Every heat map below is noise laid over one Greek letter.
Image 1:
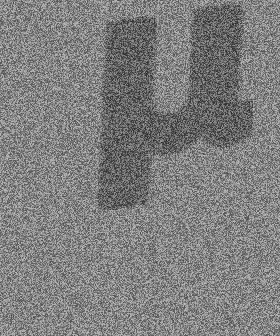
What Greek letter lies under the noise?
mu
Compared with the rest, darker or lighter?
darker
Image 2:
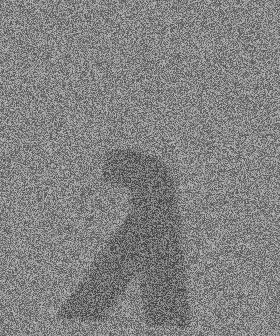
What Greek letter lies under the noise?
lambda
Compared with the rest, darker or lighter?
darker
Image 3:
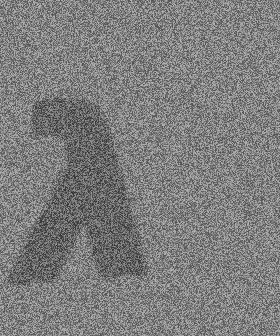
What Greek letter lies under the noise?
lambda
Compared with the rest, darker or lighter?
darker
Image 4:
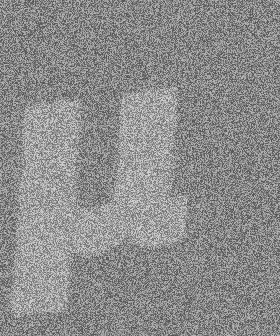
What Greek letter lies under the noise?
mu
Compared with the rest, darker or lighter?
lighter
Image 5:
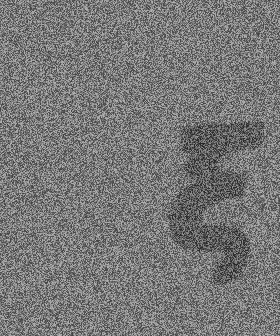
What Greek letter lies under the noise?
xi
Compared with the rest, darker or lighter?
darker
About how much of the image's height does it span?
half
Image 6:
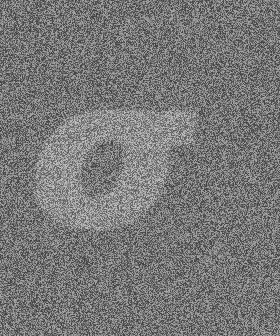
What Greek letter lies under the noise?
sigma
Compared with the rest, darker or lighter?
lighter
